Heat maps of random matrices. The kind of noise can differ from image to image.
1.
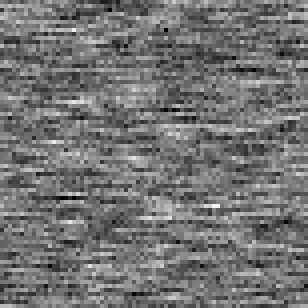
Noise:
streaked along the rows
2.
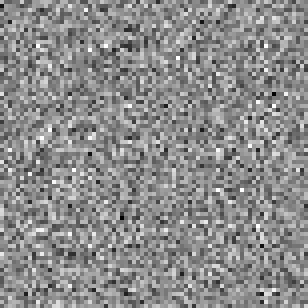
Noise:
low rank plus noise
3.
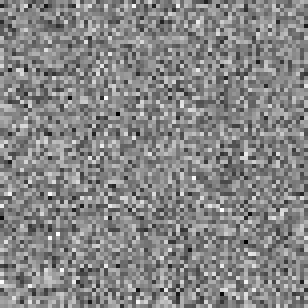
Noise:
low rank plus noise
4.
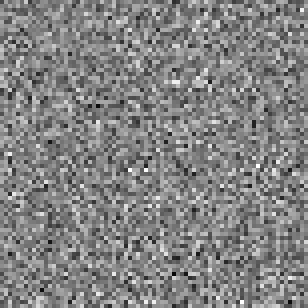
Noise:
low rank plus noise
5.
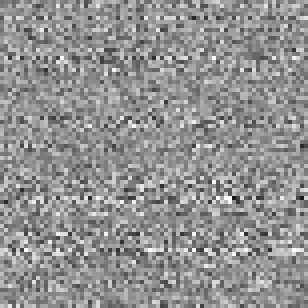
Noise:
rows of uneven size
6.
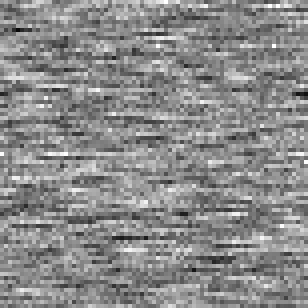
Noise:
streaked along the rows
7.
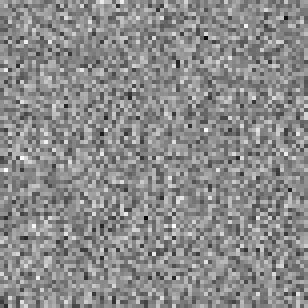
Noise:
low rank plus noise
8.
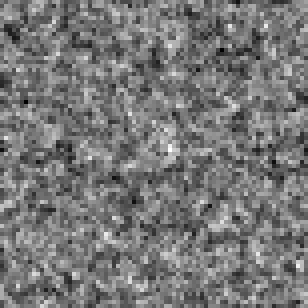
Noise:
blotchy
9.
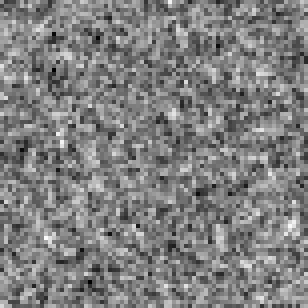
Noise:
blotchy
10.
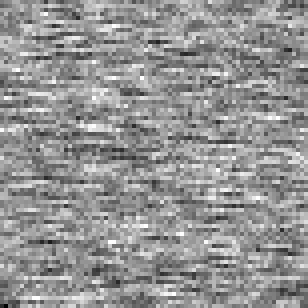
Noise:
streaked along the rows
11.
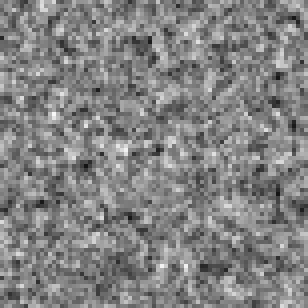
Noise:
blotchy
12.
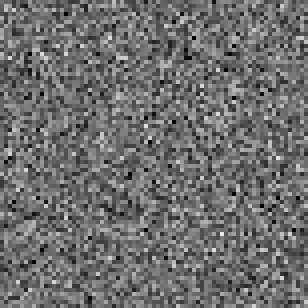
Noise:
independent entries
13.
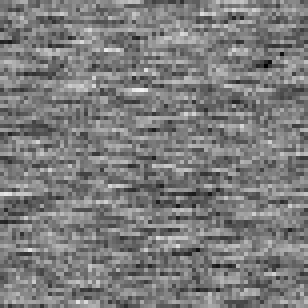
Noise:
streaked along the rows
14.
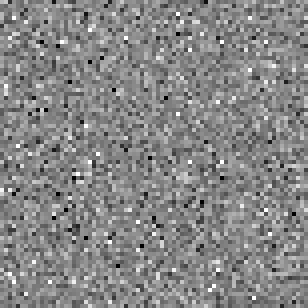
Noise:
heavy tails
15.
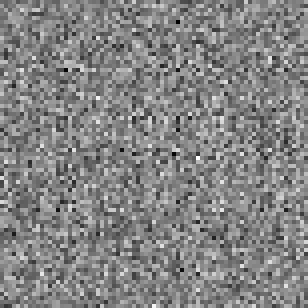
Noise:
low rank plus noise
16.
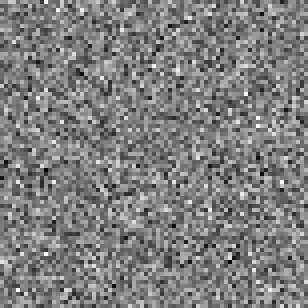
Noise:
independent entries
